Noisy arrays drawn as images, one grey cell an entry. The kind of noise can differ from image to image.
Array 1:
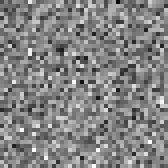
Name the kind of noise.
independent entries
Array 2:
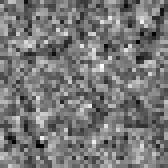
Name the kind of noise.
blotchy
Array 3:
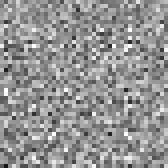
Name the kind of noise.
low rank plus noise
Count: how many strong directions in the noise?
two
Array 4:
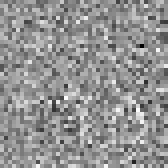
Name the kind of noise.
low rank plus noise
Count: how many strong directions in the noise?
five to eight
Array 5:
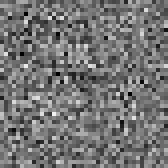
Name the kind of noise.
low rank plus noise
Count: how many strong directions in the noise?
five to eight
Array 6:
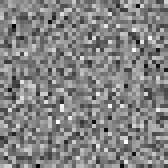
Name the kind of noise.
low rank plus noise
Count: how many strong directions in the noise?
one
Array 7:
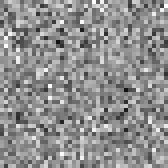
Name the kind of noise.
low rank plus noise
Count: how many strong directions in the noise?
five to eight
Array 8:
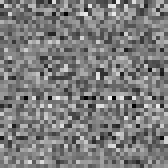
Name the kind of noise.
rows of uneven size
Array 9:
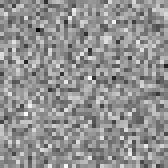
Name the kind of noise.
independent entries
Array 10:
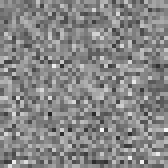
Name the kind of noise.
low rank plus noise
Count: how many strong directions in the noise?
three or four
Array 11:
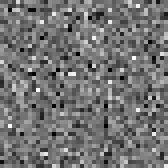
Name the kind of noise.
heavy tails
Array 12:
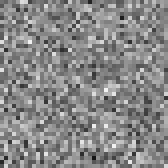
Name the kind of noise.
low rank plus noise
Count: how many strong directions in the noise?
three or four
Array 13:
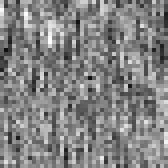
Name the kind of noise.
streaked along the columns
